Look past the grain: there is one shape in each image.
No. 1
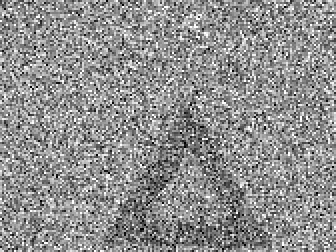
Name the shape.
triangle frame
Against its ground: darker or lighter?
darker
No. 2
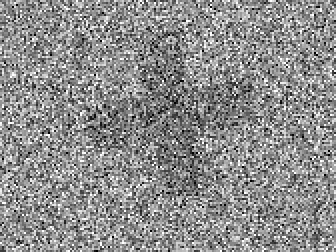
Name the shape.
cross
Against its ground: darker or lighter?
darker
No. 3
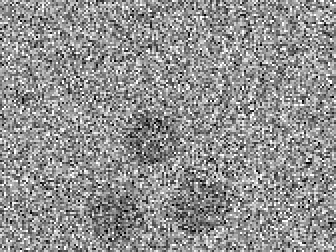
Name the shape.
three dots
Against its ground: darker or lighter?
darker
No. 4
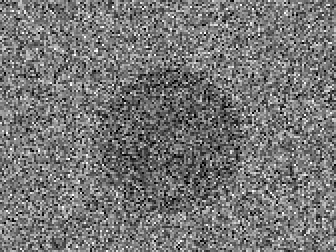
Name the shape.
disc
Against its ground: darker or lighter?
darker
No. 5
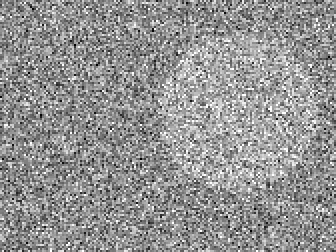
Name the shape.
disc
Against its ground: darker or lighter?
lighter
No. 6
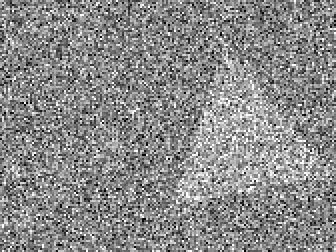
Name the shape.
triangle
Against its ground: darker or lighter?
lighter
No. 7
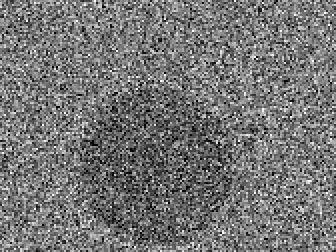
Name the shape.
disc
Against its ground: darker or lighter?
darker
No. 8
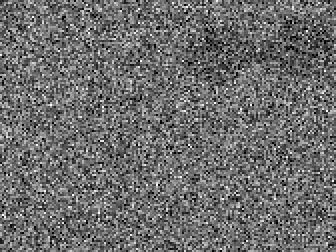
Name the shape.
dumbbell
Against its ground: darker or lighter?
darker
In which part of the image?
top right
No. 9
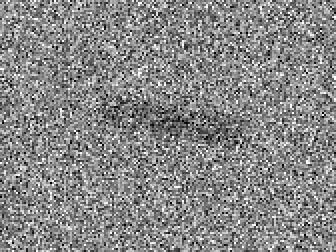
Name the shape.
bar
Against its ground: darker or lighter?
darker
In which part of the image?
centre
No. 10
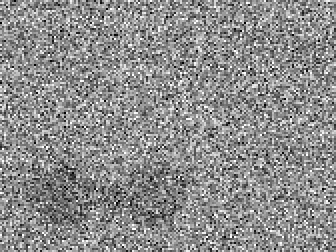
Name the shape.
dumbbell
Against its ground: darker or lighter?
darker
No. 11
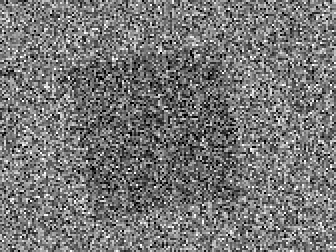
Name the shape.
square
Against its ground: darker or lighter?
darker
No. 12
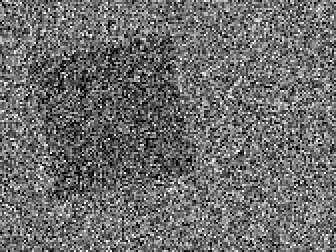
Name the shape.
square
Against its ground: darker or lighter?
darker
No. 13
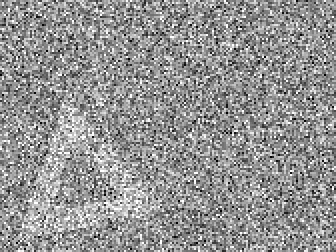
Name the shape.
triangle frame
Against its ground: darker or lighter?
lighter
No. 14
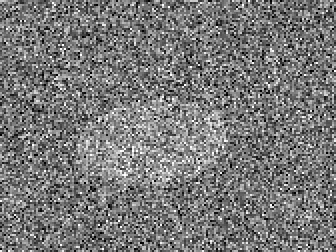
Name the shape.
ellipse
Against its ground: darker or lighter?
lighter
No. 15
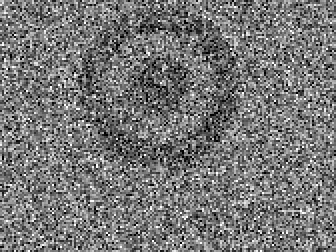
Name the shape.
bullseye
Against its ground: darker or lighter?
darker
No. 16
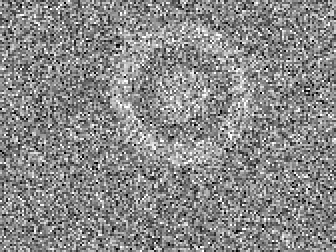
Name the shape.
bullseye
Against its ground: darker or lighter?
lighter
